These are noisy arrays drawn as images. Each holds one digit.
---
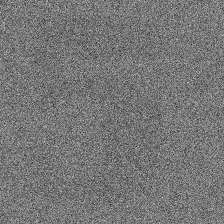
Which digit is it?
5
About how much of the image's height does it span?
nearly all
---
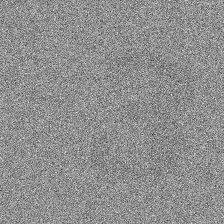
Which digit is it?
3
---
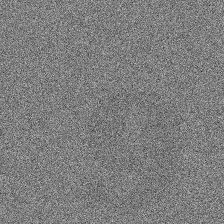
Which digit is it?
9
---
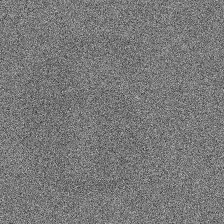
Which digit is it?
6
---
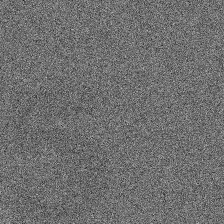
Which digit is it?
5
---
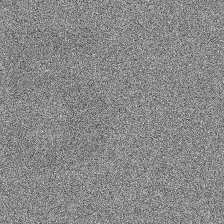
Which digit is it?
5
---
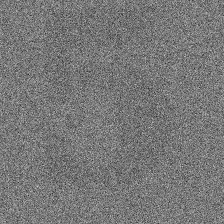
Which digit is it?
5
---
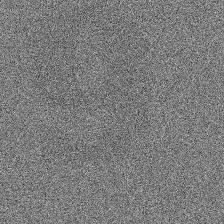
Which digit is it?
9
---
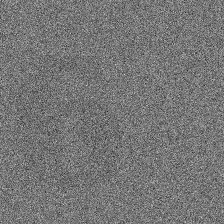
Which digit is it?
6
